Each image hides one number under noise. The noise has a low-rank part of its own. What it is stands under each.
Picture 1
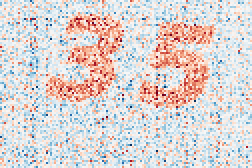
35
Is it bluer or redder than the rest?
redder
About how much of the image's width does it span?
two thirds
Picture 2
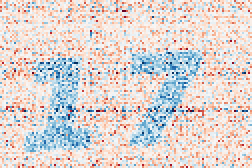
17
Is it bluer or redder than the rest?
bluer
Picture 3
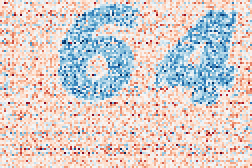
64
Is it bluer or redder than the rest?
bluer
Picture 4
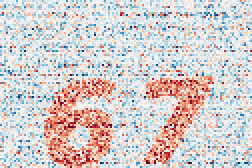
67
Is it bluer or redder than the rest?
redder
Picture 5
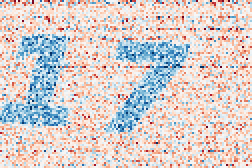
17
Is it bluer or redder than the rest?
bluer
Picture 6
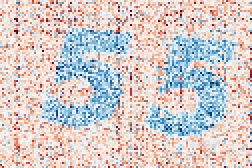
55
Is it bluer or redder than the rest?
bluer
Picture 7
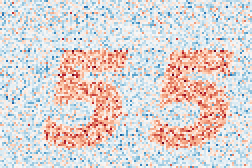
55
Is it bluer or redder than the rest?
redder
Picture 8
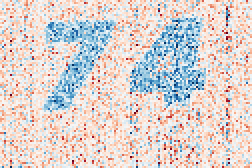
74
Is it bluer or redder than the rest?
bluer
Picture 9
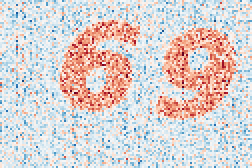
69
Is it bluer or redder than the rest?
redder
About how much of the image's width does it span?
two thirds
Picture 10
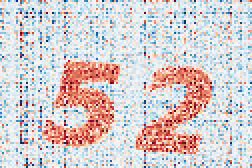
52
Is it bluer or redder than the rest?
redder
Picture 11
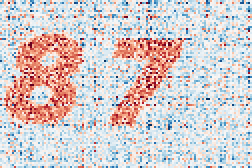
87
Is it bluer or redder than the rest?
redder
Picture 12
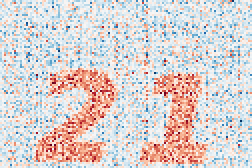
21
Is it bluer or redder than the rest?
redder
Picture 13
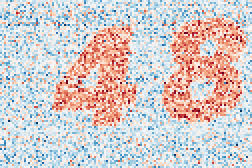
48
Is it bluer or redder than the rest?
redder
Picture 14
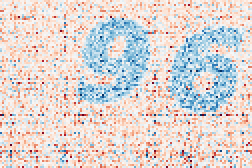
96
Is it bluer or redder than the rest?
bluer
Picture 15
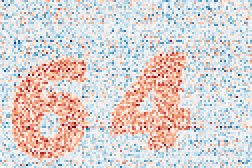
64
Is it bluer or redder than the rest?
redder
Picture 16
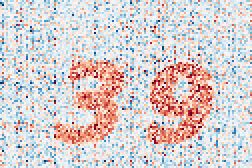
39
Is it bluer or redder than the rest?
redder
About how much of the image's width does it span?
two thirds
